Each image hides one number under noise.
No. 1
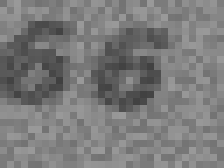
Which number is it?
66
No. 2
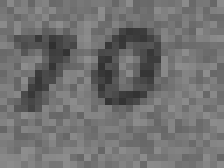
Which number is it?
70
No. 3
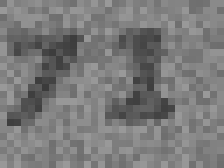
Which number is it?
71
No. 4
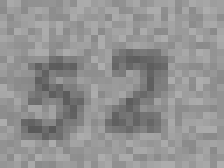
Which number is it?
52
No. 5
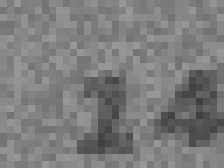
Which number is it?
14
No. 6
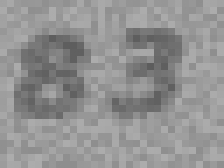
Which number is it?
83
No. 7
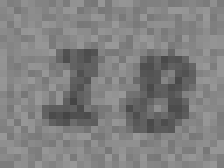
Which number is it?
18
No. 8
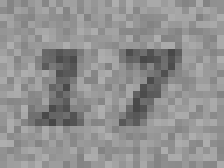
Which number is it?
17
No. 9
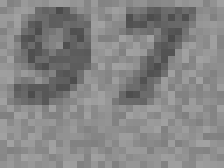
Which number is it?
97
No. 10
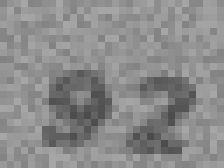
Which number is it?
92
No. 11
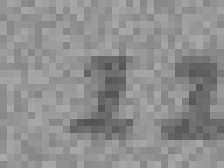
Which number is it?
11
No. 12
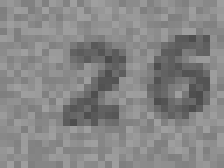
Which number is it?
26
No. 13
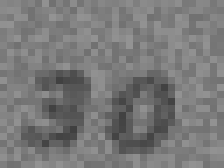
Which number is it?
30
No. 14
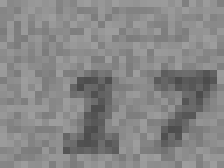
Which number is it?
17
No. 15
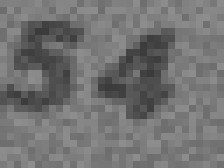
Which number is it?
54
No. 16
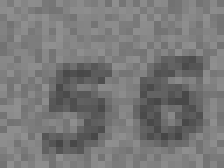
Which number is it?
56
